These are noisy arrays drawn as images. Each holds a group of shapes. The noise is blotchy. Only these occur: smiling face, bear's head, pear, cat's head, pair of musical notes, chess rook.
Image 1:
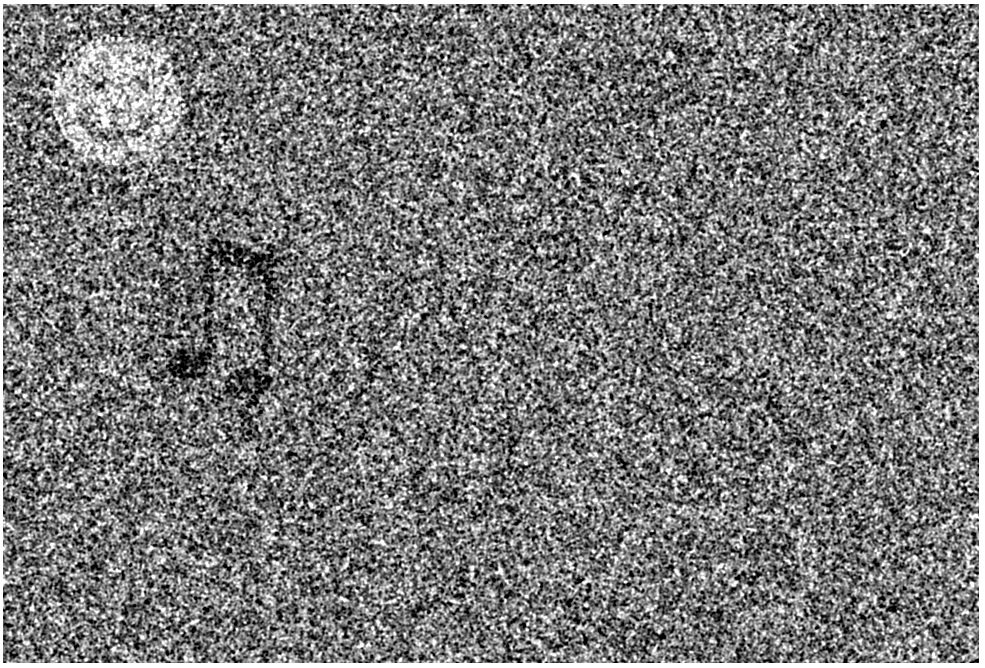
top left: light smiling face; middle left: dark pair of musical notes
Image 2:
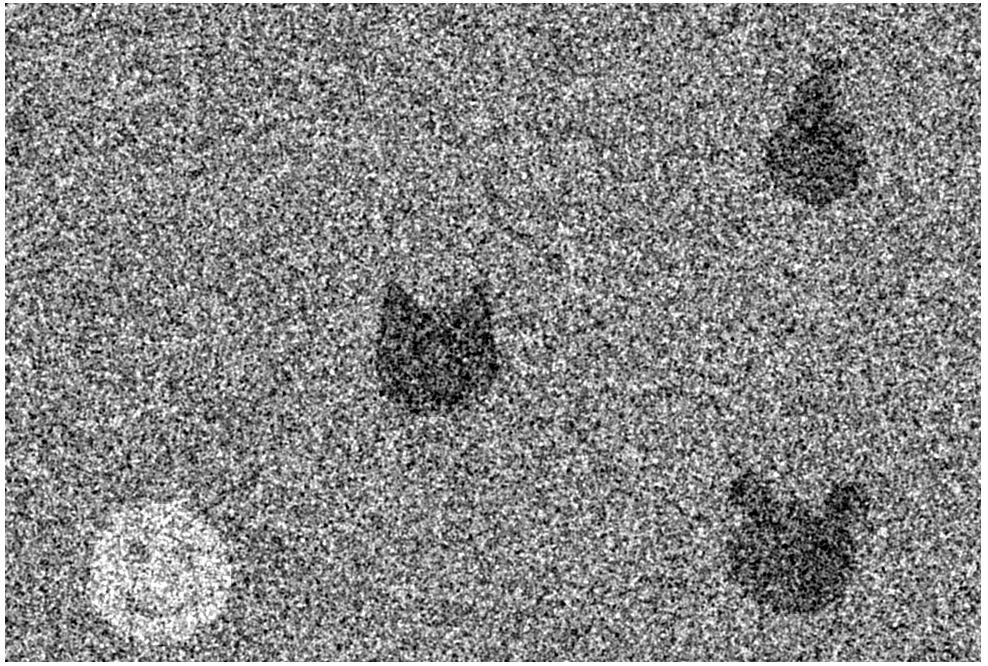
top right: dark pear; centre: dark cat's head; bottom left: light smiling face; bottom right: dark bear's head
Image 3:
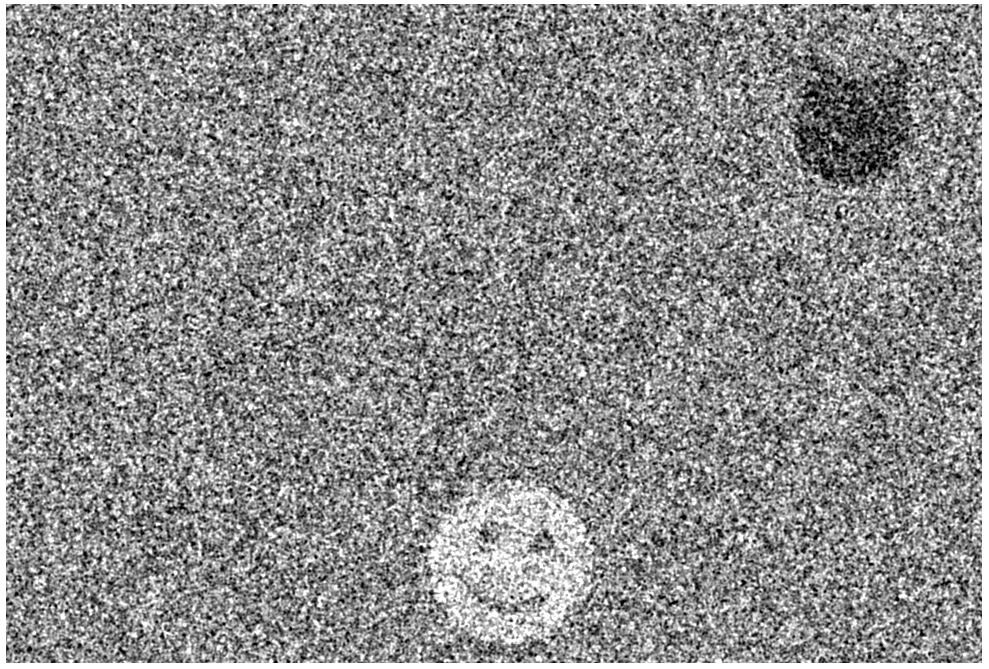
top right: dark cat's head; bottom middle: light smiling face
